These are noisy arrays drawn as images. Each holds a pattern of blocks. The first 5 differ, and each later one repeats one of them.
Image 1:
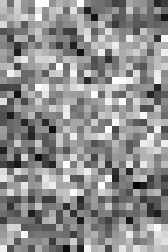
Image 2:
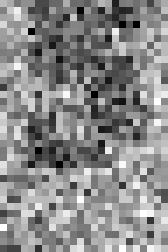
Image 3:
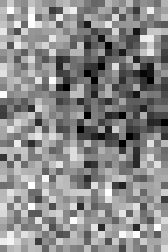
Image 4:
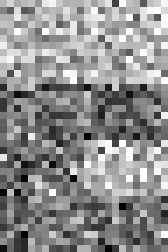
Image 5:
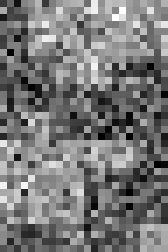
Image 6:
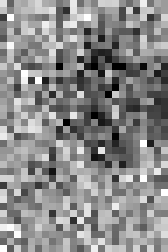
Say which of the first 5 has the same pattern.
3
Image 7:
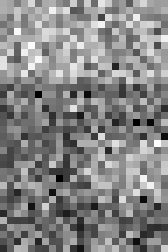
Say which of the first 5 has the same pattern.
4
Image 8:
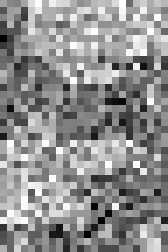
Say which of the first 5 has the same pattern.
5
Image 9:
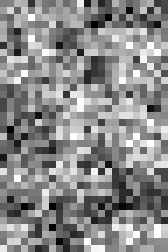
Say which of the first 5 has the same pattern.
1
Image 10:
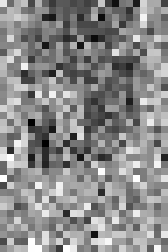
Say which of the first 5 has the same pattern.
2
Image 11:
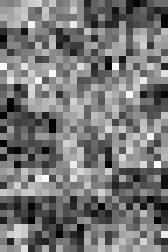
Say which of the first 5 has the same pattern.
1
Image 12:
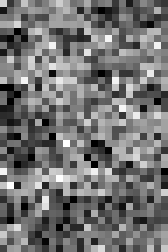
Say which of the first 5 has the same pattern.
1
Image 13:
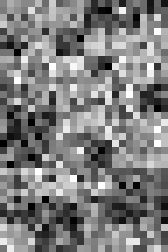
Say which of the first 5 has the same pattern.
1
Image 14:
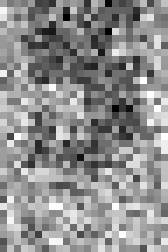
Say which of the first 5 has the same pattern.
2
